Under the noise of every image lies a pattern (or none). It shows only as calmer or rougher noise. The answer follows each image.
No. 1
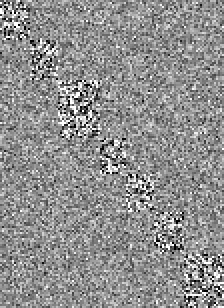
blocks along the diagonal
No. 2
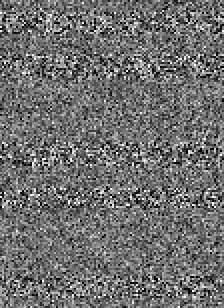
bands of rows
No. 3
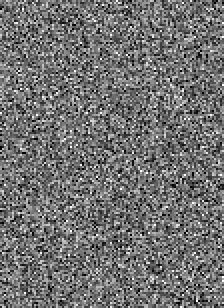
only noise
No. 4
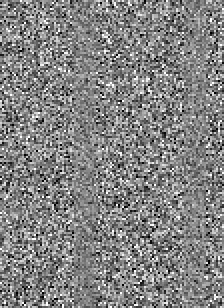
bands of columns
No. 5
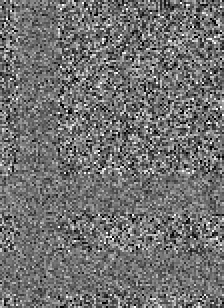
bands of rows crossing bands of columns
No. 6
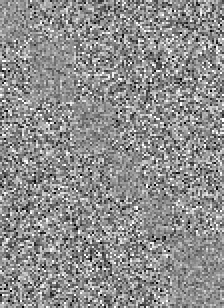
blocks along the diagonal
